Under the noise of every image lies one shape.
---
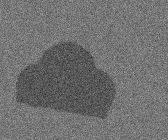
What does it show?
dark cloud
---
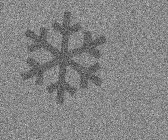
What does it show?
dark snowflake
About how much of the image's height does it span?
two thirds
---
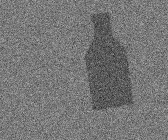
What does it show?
dark bottle
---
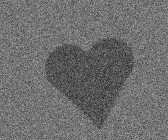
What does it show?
dark heart
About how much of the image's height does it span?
two thirds
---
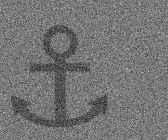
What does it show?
dark anchor
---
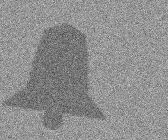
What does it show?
dark bell
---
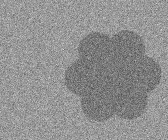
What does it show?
dark flower
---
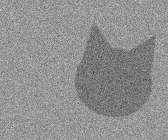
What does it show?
dark cat's head
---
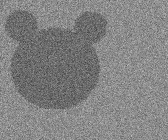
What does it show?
dark bear's head
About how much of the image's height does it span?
two thirds
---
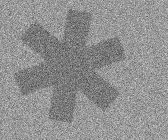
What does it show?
dark asterisk
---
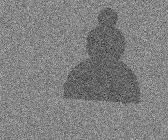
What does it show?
dark chess pawn
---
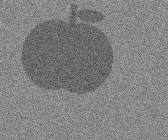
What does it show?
dark apple
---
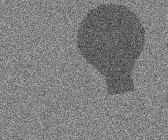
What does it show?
dark light bulb
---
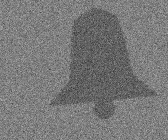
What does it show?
dark bell
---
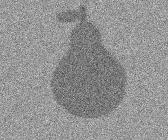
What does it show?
dark pear
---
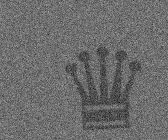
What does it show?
dark chess queen
